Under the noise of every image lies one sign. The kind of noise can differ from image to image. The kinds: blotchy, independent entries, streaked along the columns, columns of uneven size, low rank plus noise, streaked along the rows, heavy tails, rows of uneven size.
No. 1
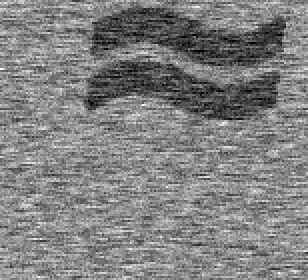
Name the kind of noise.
streaked along the rows
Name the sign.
approximately sign
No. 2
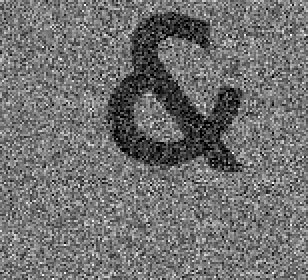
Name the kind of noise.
low rank plus noise
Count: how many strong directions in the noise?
one
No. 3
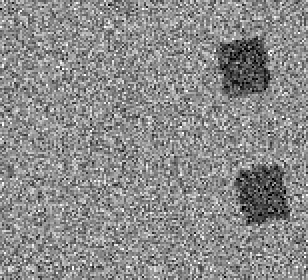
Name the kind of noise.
low rank plus noise
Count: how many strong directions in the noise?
three or four
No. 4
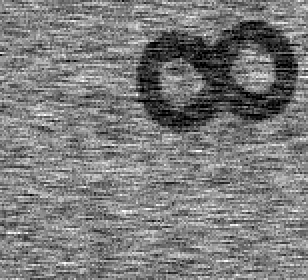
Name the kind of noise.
streaked along the rows
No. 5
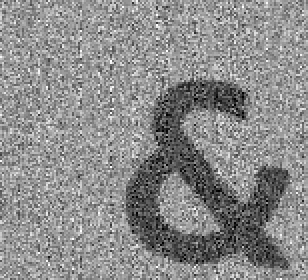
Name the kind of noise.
columns of uneven size
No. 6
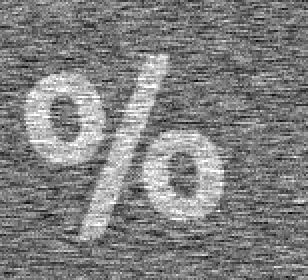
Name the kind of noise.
streaked along the rows
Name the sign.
percent sign
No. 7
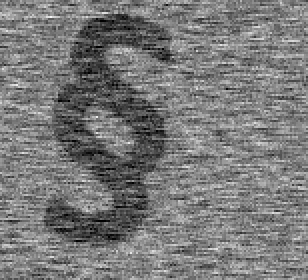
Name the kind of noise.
streaked along the rows
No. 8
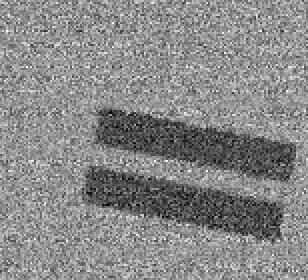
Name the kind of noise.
rows of uneven size
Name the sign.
equals sign
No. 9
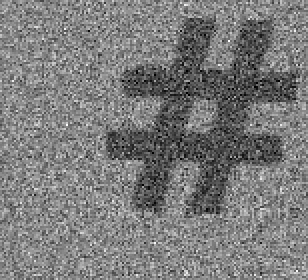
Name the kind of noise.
low rank plus noise
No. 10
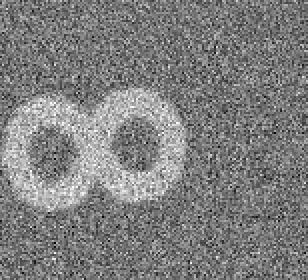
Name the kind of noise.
low rank plus noise
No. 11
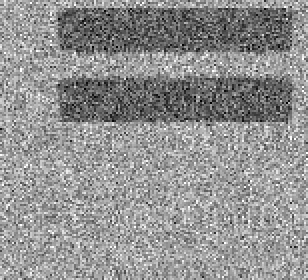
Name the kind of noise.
low rank plus noise
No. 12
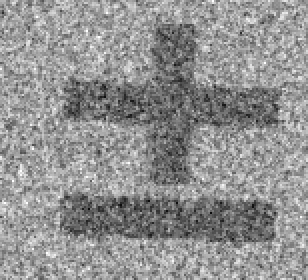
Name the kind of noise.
blotchy
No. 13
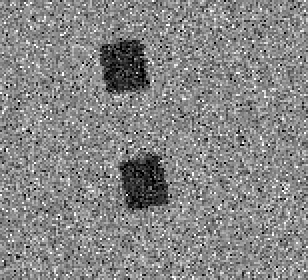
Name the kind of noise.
heavy tails
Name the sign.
colon
